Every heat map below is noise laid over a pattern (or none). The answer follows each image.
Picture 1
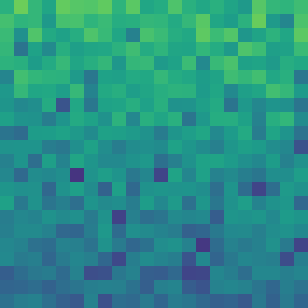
a smooth slope
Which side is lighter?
top
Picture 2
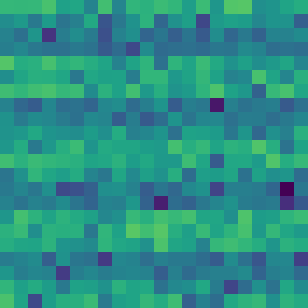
horizontal stripes
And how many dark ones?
4
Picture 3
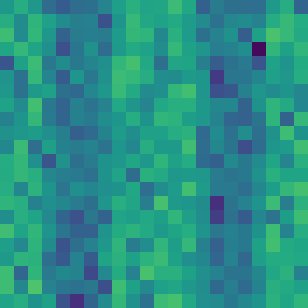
vertical stripes
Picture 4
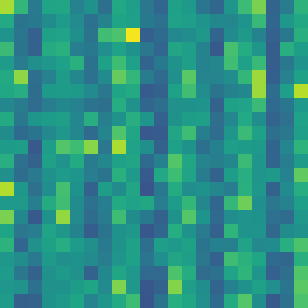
vertical stripes
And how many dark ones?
5
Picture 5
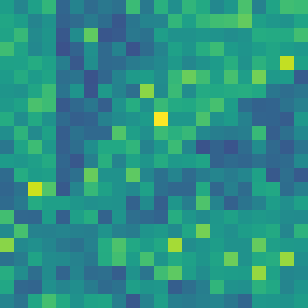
spokes from one point
